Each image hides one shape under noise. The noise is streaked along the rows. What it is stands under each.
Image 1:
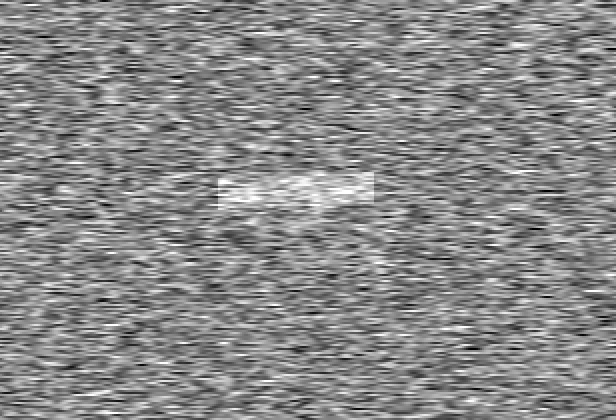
bar
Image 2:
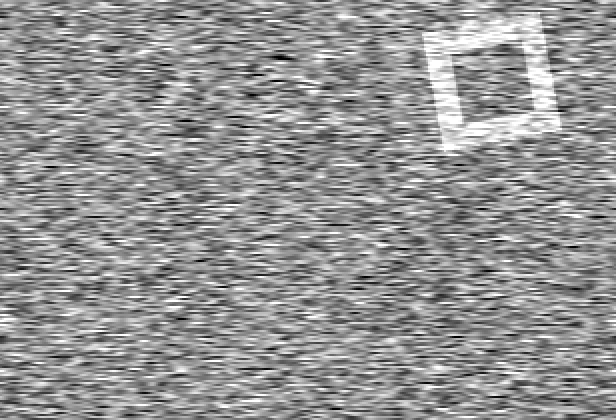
square frame
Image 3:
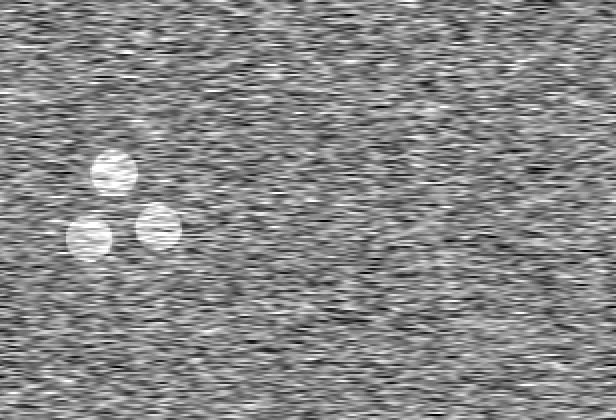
three dots
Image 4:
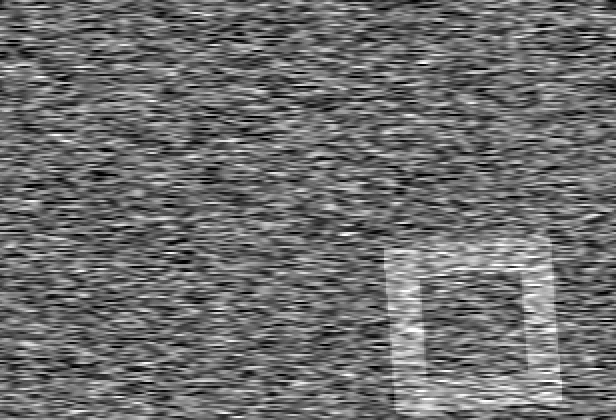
square frame
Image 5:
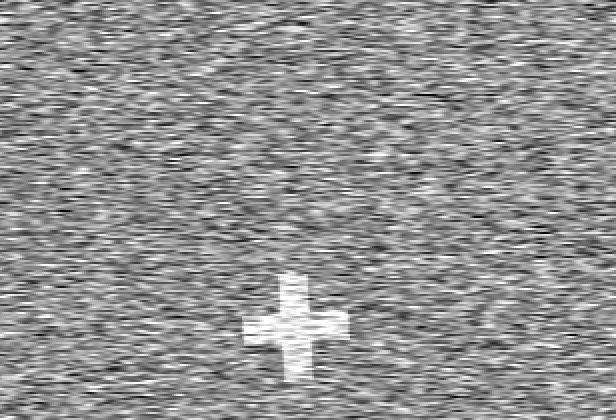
cross
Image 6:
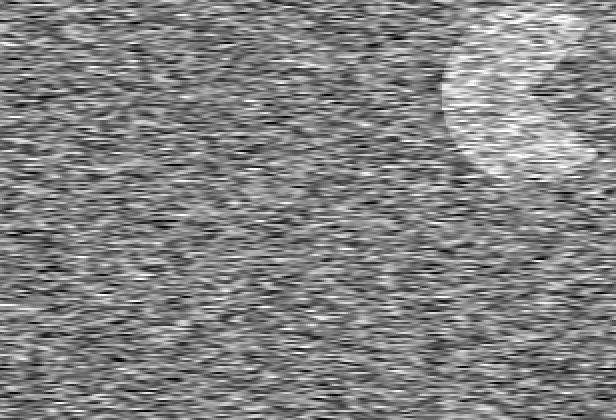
disc with a wedge cut out
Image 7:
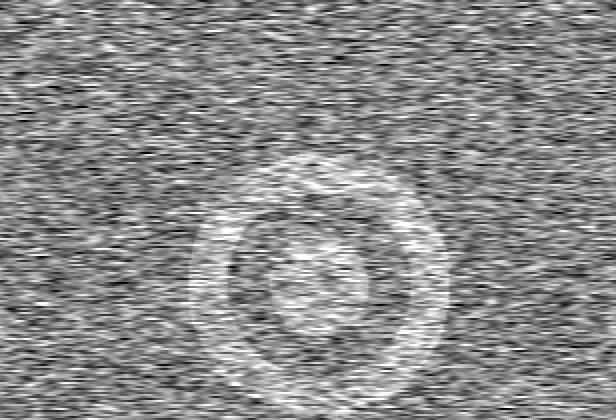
bullseye
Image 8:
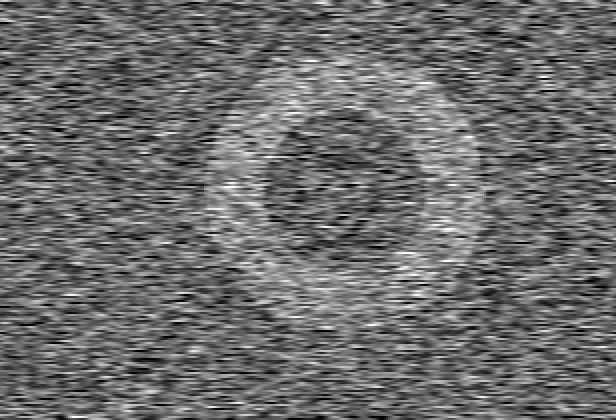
ring
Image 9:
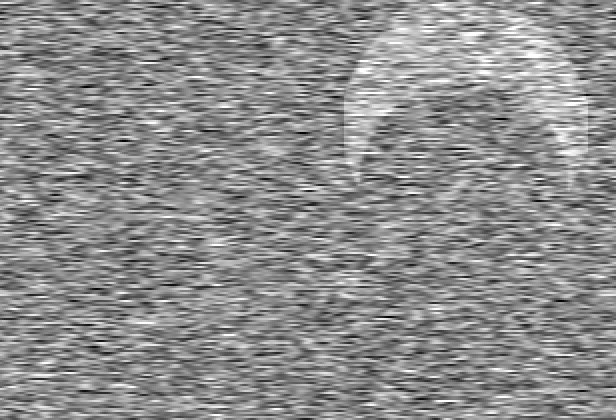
crescent
